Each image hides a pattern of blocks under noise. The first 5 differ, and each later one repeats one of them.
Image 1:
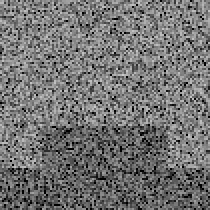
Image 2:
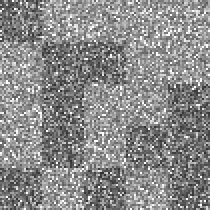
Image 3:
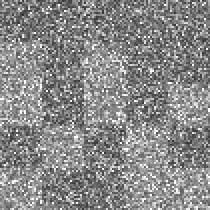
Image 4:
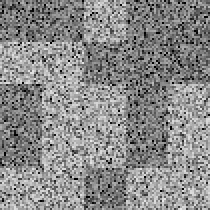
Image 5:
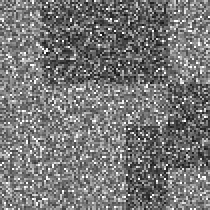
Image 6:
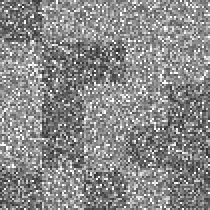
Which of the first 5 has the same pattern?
2
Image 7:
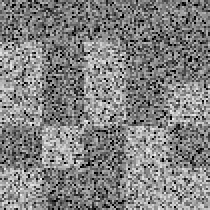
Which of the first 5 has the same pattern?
3
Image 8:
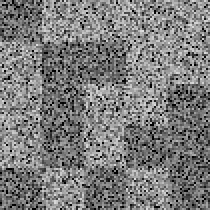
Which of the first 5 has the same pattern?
2
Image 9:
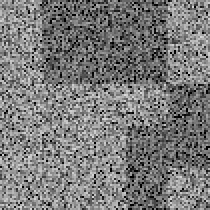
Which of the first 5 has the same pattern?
5
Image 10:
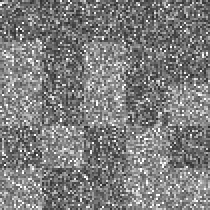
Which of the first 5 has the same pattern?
3
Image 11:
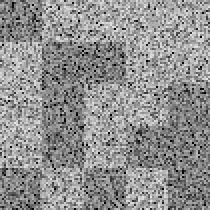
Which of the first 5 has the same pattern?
2
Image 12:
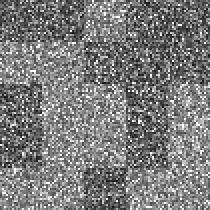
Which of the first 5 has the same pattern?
4
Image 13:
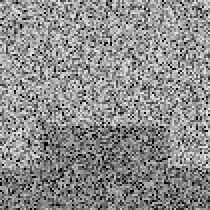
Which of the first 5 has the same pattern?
1
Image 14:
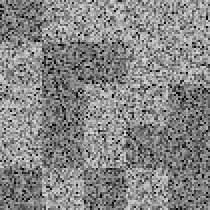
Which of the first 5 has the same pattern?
2
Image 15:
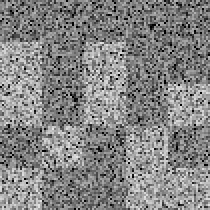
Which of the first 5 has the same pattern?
3
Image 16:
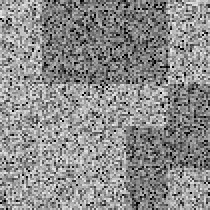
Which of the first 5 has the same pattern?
5
